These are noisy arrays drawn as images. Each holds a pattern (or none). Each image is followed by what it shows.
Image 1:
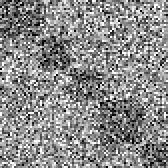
blocks along the diagonal
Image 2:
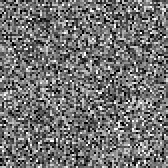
only noise
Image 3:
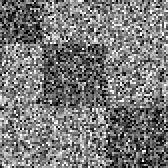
blocks along the diagonal
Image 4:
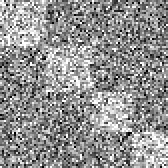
blocks along the diagonal
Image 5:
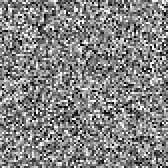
only noise
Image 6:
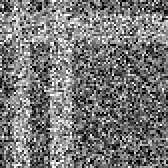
bands of rows crossing bands of columns
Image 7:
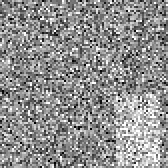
one block
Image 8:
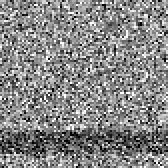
one band of rows
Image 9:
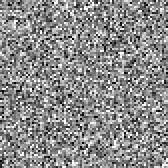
only noise
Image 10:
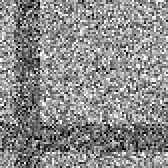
bands of rows crossing bands of columns
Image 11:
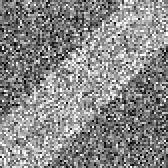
a diagonal band
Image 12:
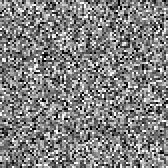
only noise
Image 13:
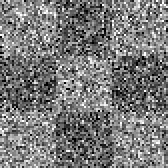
a checkerboard
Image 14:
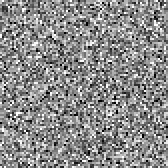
only noise
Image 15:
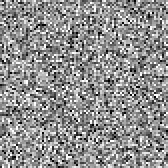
only noise
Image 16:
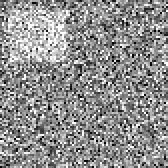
one block
